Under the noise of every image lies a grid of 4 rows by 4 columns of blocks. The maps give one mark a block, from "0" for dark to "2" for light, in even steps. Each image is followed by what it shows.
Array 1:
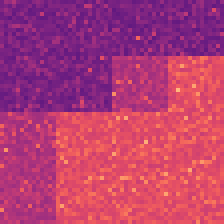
0000
0012
1222
1222
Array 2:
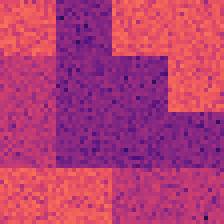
2022
1002
1000
2211
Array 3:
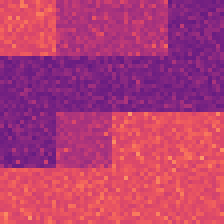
2110
0000
0122
2222
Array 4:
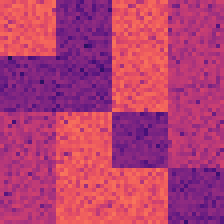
2021
0021
1201
1220
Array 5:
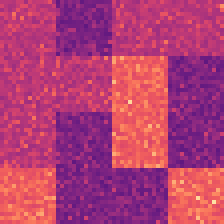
1011
1120
1020
2002
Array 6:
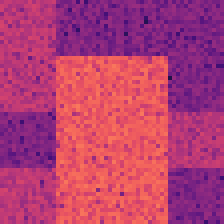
1000
1220
0221
1220
